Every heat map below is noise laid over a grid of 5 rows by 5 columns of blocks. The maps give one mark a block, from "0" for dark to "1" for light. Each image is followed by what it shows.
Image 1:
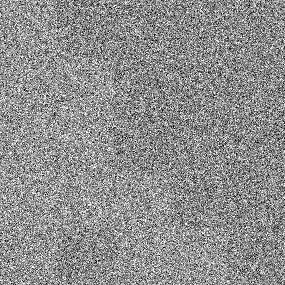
10000
11000
11000
11100
10110
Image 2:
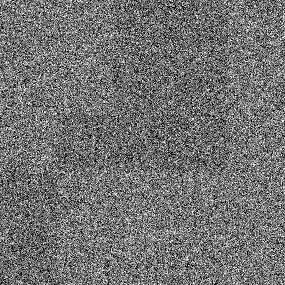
11001
11001
10001
01111
01111
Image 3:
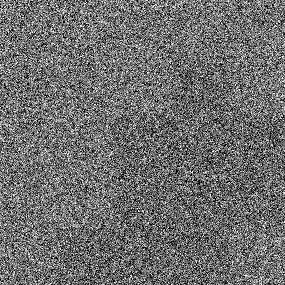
11111
11101
11000
11000
10001
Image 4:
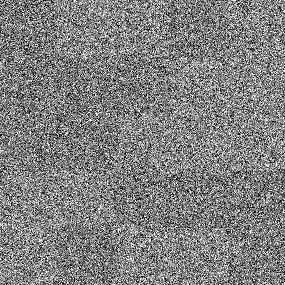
01101
00011
00111
11000
10110
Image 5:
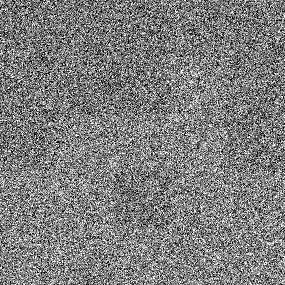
00000
00010
01110
11011
11111
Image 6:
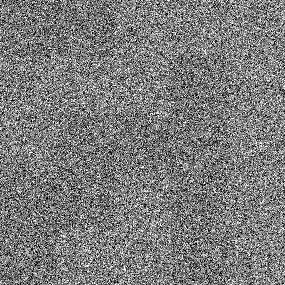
00111
11101
10001
00101
01101
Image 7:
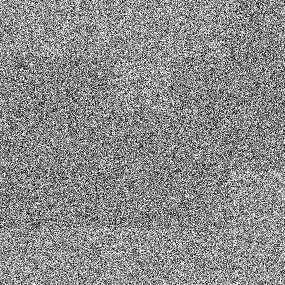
11110
00100
00000
00001
11111
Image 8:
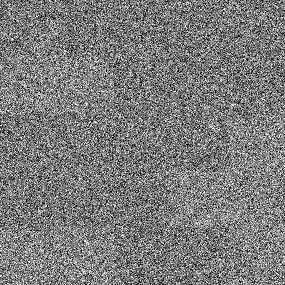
00000
11000
00001
00011
11001
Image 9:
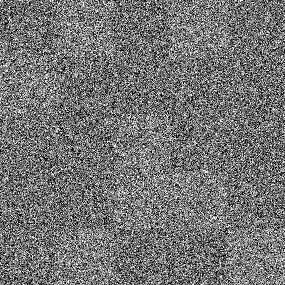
01010
10000
00100
00110
01001
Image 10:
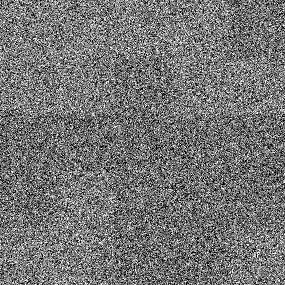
11110
11011
00000
01000
11001
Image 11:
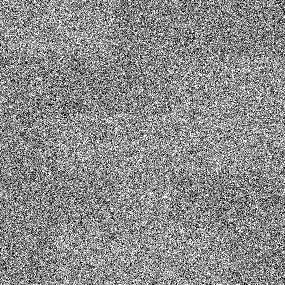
11000
00011
01111
00100
01110
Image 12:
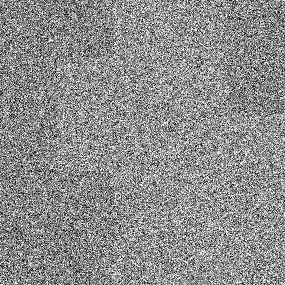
00110
01110
01111
00111
00111
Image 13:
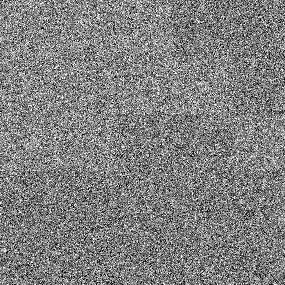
11100
11110
11001
00000
00000
